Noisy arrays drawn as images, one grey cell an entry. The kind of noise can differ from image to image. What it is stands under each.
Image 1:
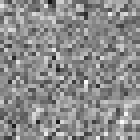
low rank plus noise
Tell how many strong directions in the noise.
five to eight
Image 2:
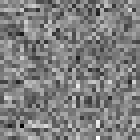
low rank plus noise
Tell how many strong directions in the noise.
one
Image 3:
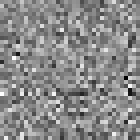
low rank plus noise
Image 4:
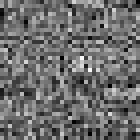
low rank plus noise
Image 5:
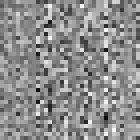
columns of uneven size
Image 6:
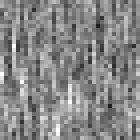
streaked along the columns
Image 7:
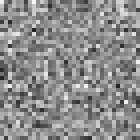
low rank plus noise
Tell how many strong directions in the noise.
five to eight
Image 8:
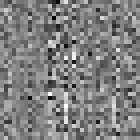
columns of uneven size
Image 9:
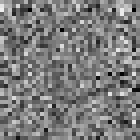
low rank plus noise
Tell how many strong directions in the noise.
one
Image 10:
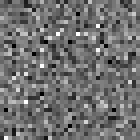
heavy tails
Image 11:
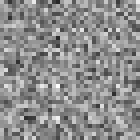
low rank plus noise
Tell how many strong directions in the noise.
one
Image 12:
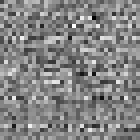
rows of uneven size
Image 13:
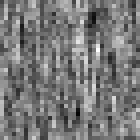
streaked along the columns
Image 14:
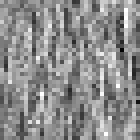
streaked along the columns
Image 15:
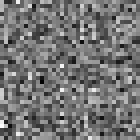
low rank plus noise
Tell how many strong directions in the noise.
five to eight
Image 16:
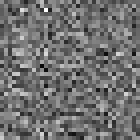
low rank plus noise
